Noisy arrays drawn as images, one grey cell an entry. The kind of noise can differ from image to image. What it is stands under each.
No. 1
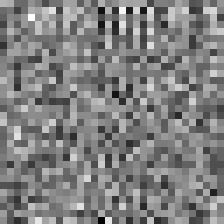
low rank plus noise
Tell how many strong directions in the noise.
one
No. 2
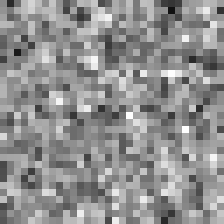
blotchy
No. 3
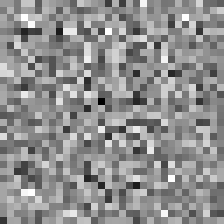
low rank plus noise
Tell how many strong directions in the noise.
two
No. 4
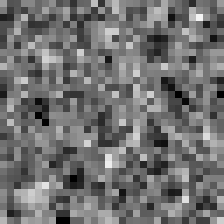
blotchy
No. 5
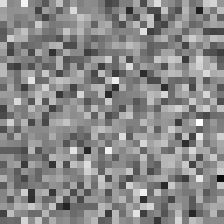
independent entries
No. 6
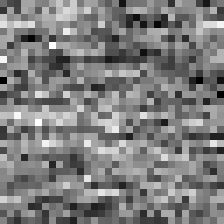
streaked along the rows
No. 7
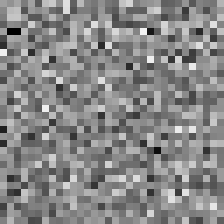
low rank plus noise
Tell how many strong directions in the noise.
two
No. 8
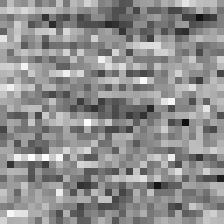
streaked along the rows
